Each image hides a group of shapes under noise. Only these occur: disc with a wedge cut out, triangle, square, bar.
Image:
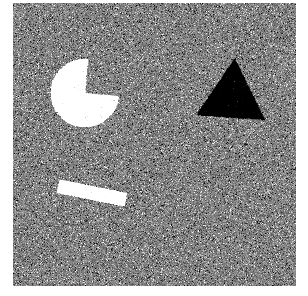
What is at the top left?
disc with a wedge cut out
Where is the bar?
bottom left
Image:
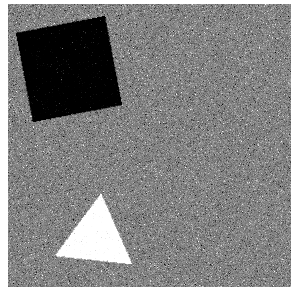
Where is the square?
top left
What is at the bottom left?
triangle
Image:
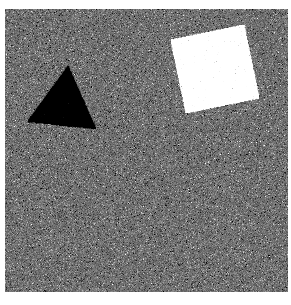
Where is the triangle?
top left
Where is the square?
top right
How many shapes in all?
2
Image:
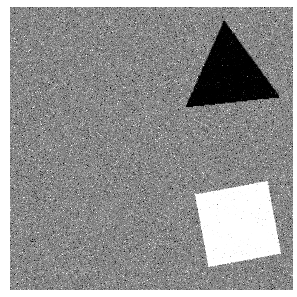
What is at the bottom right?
square
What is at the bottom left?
nothing
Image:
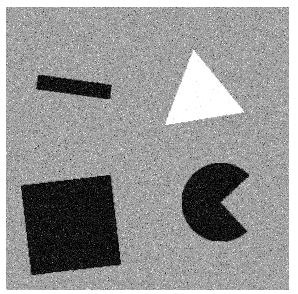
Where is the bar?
top left
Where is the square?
bottom left
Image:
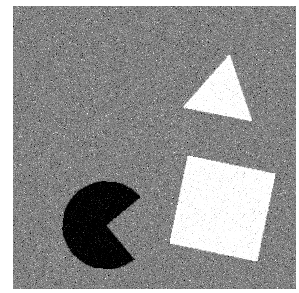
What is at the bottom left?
disc with a wedge cut out
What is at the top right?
triangle
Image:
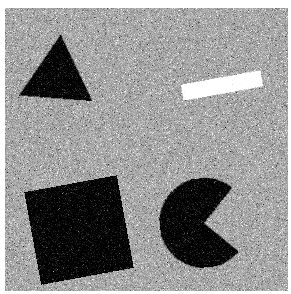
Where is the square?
bottom left
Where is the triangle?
top left
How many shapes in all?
4
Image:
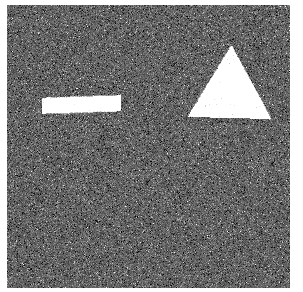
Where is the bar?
top left
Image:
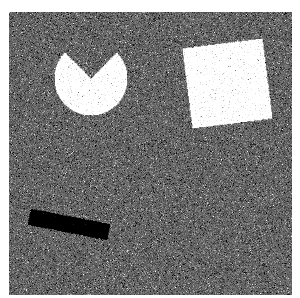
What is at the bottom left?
bar
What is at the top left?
disc with a wedge cut out
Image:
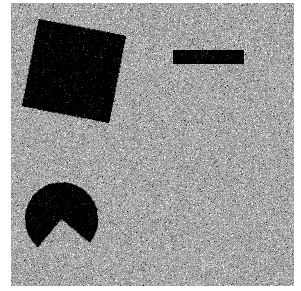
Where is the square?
top left
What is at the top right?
bar
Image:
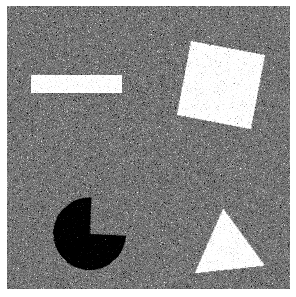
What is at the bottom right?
triangle
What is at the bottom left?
disc with a wedge cut out
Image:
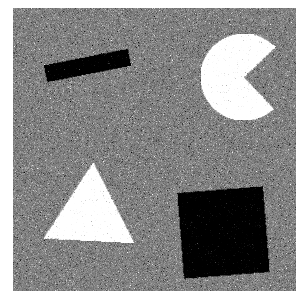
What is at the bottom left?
triangle
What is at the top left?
bar
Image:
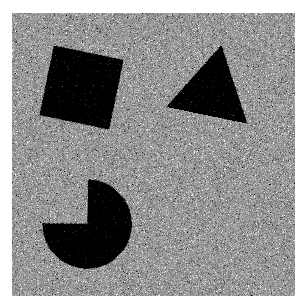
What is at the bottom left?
disc with a wedge cut out
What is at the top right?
triangle
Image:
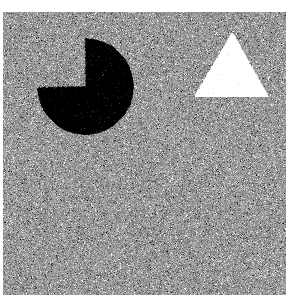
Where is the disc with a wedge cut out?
top left
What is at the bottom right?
nothing
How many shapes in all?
2
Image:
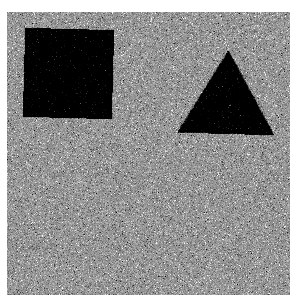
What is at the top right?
triangle
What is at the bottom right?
nothing
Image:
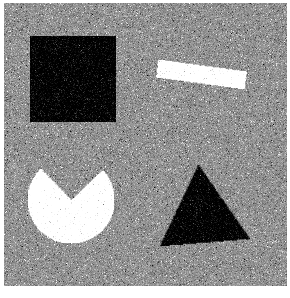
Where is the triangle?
bottom right
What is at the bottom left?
disc with a wedge cut out
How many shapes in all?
4
